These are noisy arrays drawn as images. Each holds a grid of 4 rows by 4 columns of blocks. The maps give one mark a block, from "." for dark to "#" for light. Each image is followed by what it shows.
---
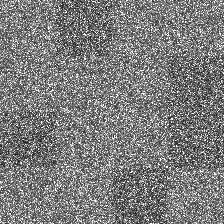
#.##
###.
.##.
##.#
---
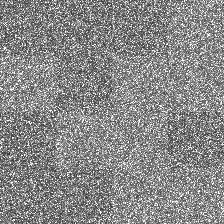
...#
#.##
.##.
..##
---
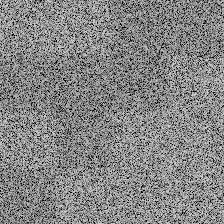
##..
...#
#.##
.###
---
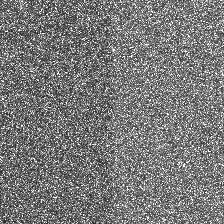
..##
..##
..##
..##
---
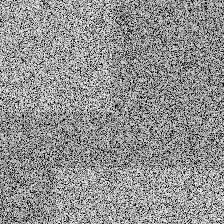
##..
##..
....
.###
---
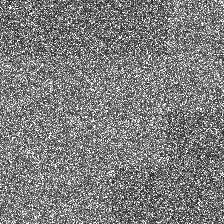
...#
####
###.
##..
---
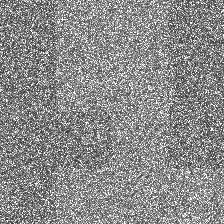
.##.
.##.
..#.
.###
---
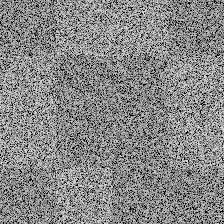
.##.
#..#
#..#
.#..
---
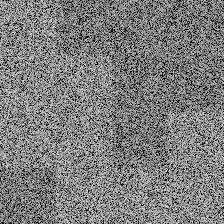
#...
##..
##.#
.###
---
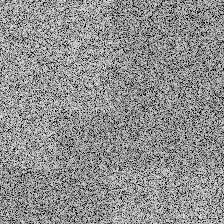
##..
##..
#...
..##
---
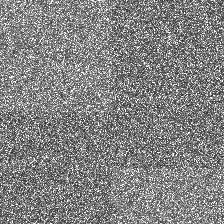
##..
##..
....
..##
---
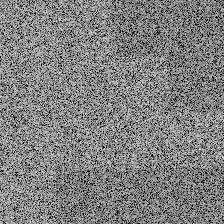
##..
###.
####
#...
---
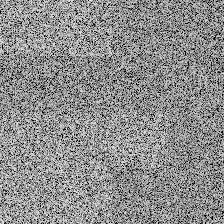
##..
....
###.
##..
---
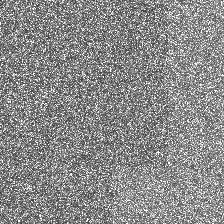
...#
...#
...#
..##
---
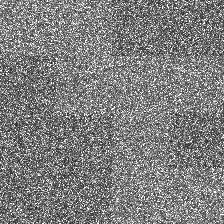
##..
.###
..#.
..##
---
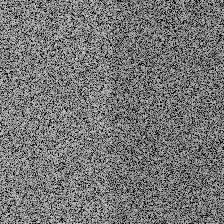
##..
##..
##..
##..
